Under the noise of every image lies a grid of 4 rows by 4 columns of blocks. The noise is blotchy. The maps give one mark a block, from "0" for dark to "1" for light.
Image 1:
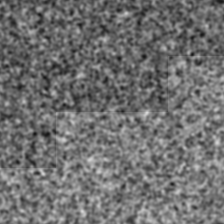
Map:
0000
0001
0111
1111
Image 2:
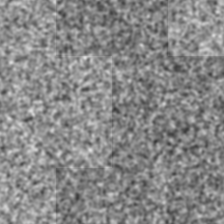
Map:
1001
1100
1100
1000
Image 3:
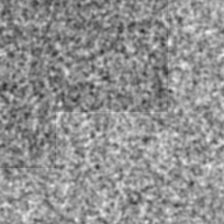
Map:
0001
0001
0111
1111
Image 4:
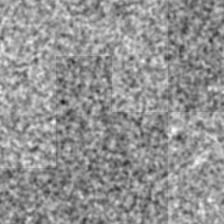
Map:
1110
1010
1001
0001
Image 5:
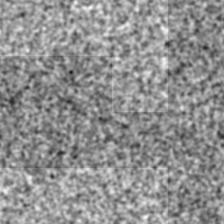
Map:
1110
0010
0000
1110
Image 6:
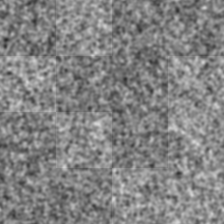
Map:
0100
1001
0101
0011
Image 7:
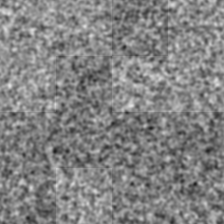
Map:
1101
1011
0000
0100
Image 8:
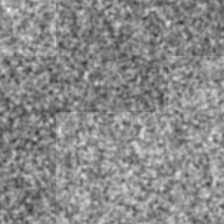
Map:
1000
0001
0111
0111
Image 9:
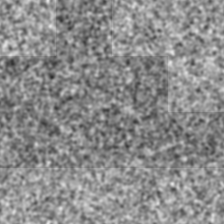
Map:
1011
0001
0000
1111
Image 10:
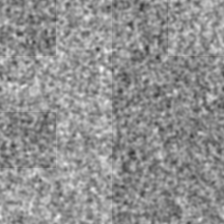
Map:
0101
1100
0100
1100
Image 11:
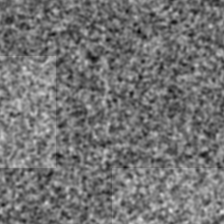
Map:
0000
1000
1000
0011
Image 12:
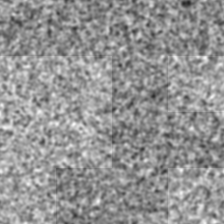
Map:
0000
1101
1100
1001
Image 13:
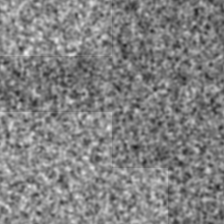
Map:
1100
0000
1100
1110
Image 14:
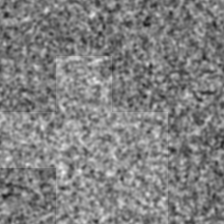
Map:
0000
0100
1110
0110
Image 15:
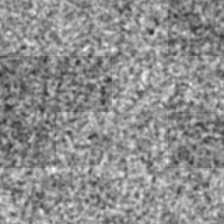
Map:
1110
0011
0110
1111
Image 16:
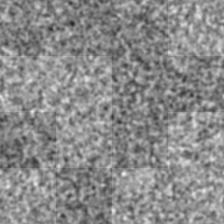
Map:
0001
1100
0101
1011
